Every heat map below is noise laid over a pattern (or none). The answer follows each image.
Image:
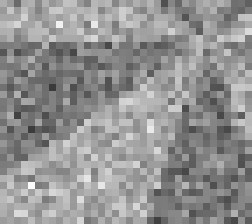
spokes from one point
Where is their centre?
top right
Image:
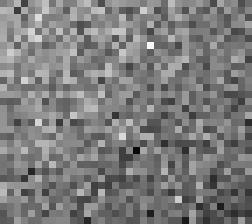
a smooth slope
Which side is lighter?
top left
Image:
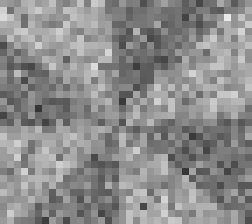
spokes from one point
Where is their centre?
centre
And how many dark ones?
4
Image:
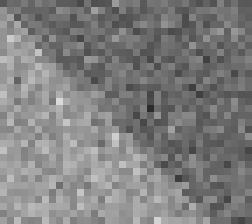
a sharp edge
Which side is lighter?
bottom left
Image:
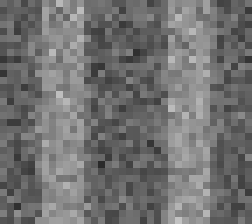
vertical stripes
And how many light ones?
2
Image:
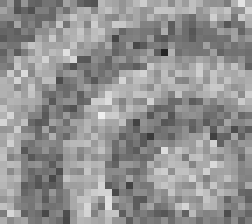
rings round one point
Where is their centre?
bottom right
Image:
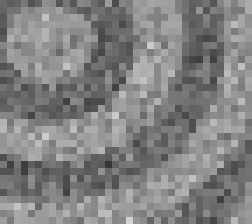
rings round one point
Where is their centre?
top left
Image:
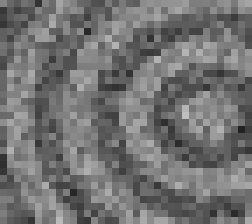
rings round one point
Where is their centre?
middle right
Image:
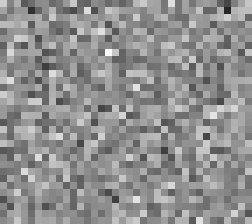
only noise
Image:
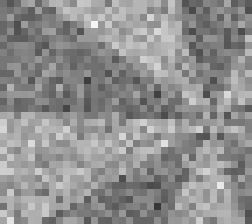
spokes from one point
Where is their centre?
middle right
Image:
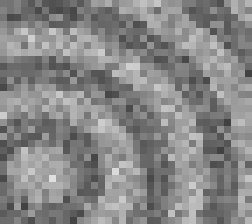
rings round one point
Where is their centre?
bottom left
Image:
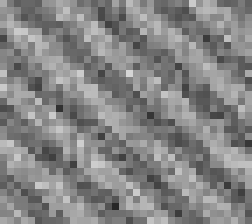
diagonal stripes
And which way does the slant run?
top left to bottom right
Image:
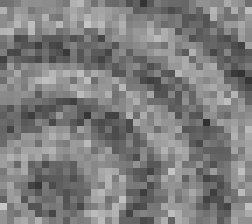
rings round one point
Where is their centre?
bottom left
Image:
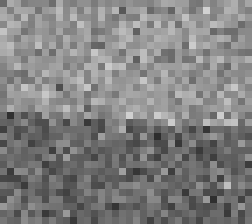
a sharp edge
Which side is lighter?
top
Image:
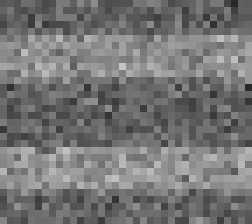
horizontal stripes
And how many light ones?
2
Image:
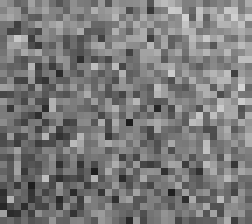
a smooth slope
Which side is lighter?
top right
